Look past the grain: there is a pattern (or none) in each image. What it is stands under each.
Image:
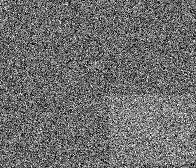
one block
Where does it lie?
bottom right
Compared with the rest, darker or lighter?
lighter
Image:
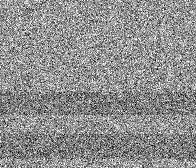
bands of rows
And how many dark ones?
2
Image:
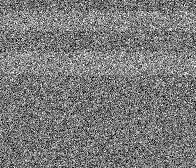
bands of rows
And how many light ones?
2
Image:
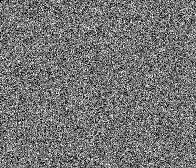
only noise
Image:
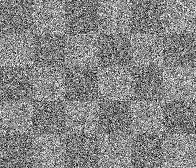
a checkerboard
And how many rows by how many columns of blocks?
5 by 6
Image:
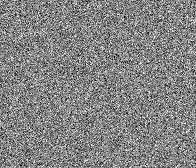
only noise
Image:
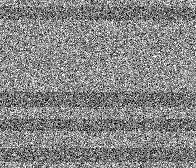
bands of rows
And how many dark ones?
4
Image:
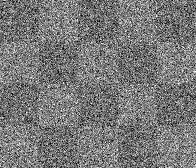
a checkerboard
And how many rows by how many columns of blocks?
4 by 5
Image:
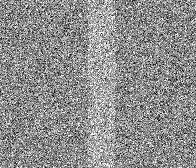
one band of columns
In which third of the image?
middle
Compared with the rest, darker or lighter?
lighter
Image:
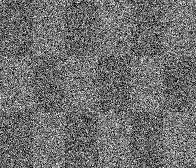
a checkerboard
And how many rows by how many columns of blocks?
3 by 6
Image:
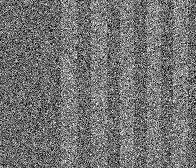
bands of columns
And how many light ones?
5
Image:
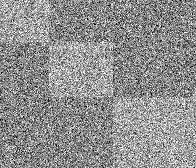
blocks along the diagonal
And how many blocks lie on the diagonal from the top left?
3
